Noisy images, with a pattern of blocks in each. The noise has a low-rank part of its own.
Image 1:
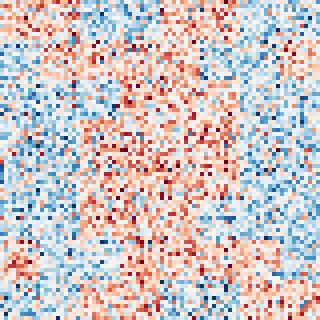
the same after a half turn
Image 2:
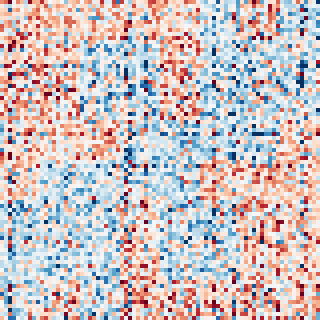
the same after a half turn
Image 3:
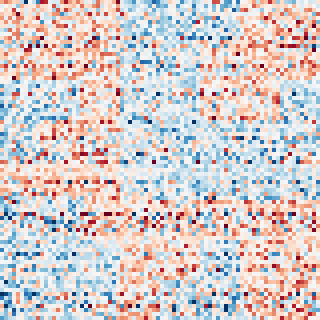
mirrored about the diagonal from the bottom left
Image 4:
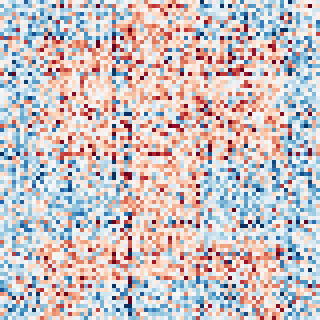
left and right mirror each other
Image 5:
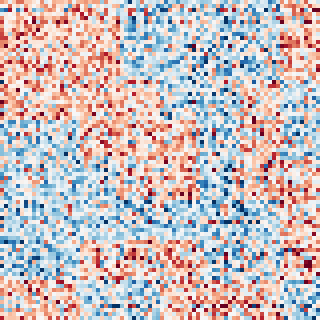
mirrored about the diagonal from the top left
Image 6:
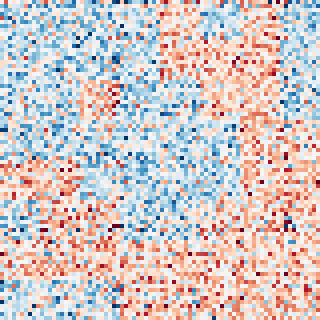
mirrored about the diagonal from the top left
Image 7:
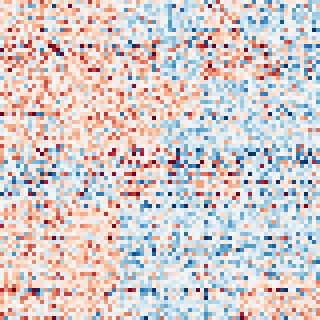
no symmetry
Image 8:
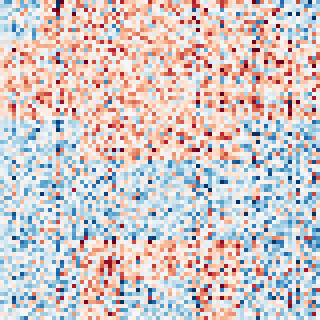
left and right mirror each other
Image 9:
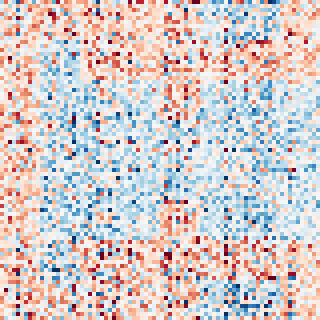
top and bottom mirror each other
